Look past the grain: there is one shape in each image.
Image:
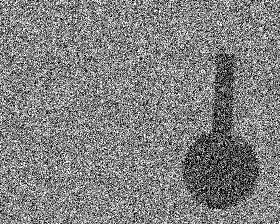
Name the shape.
lollipop
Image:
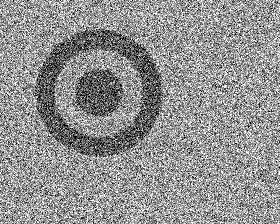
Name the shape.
bullseye
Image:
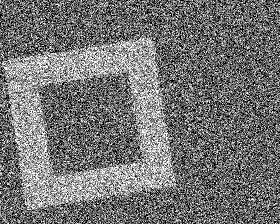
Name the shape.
square frame
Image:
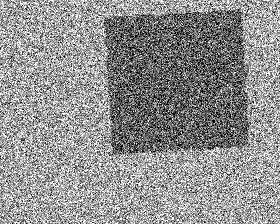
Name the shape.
square
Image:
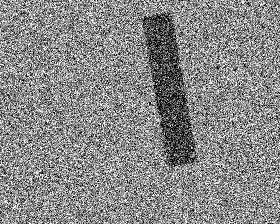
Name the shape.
bar
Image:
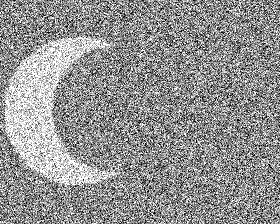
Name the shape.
crescent
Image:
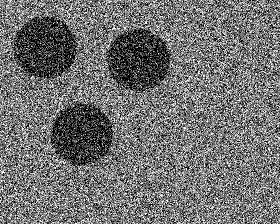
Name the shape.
three dots
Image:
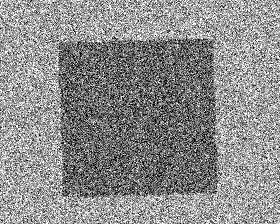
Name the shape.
square
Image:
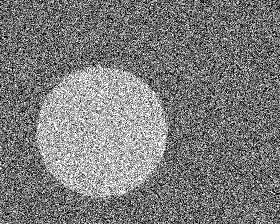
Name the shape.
disc
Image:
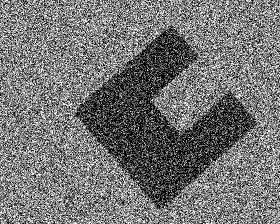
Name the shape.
square with a notch
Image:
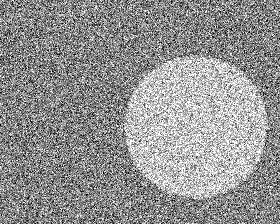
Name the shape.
disc
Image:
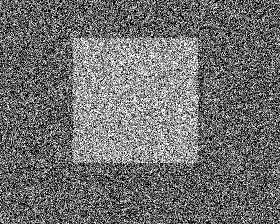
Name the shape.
square
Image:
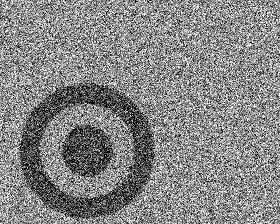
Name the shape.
bullseye
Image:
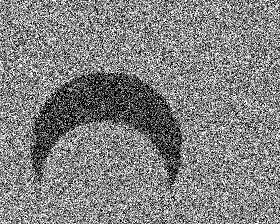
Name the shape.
crescent
